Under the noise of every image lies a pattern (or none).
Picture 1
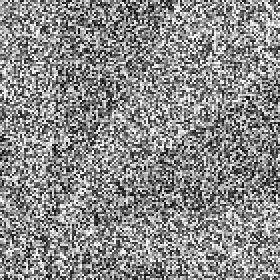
spokes from one point
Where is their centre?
bottom left
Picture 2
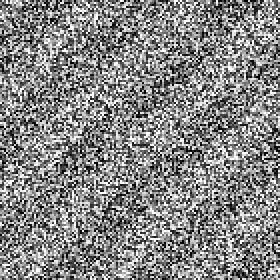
diagonal stripes
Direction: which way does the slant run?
bottom left to top right
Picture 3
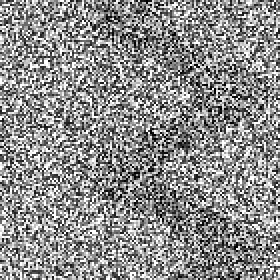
a wavy band
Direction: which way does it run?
top to bottom
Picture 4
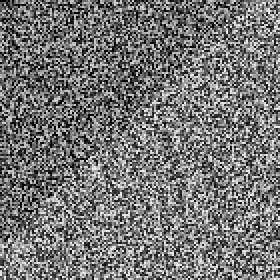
a sharp edge
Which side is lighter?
bottom right
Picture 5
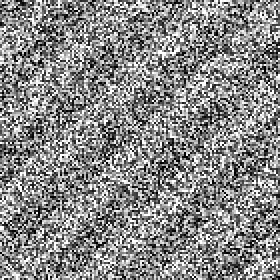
diagonal stripes
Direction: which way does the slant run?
bottom left to top right
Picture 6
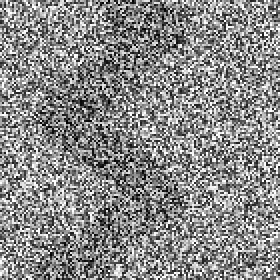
a wavy band
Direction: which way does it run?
top to bottom
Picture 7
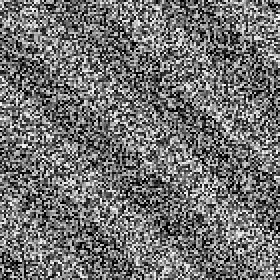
diagonal stripes
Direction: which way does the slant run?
top left to bottom right
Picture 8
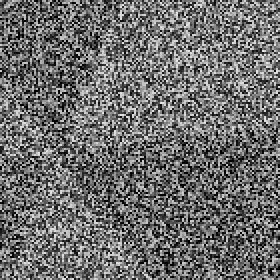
spokes from one point
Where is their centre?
middle left
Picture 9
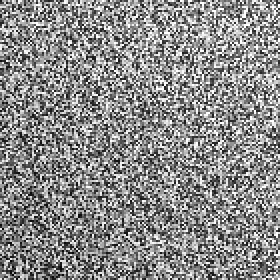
a smooth slope
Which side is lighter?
top right
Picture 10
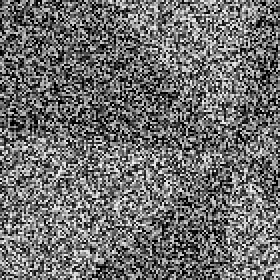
spokes from one point
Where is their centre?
middle right
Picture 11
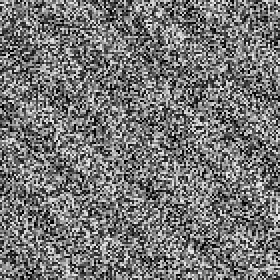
diagonal stripes
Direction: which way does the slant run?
top left to bottom right
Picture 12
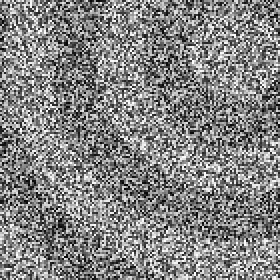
rings round one point
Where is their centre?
top right
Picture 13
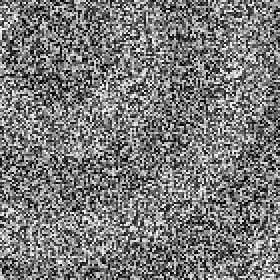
rings round one point
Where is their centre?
top left
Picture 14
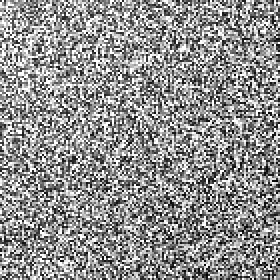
a smooth slope
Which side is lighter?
top left
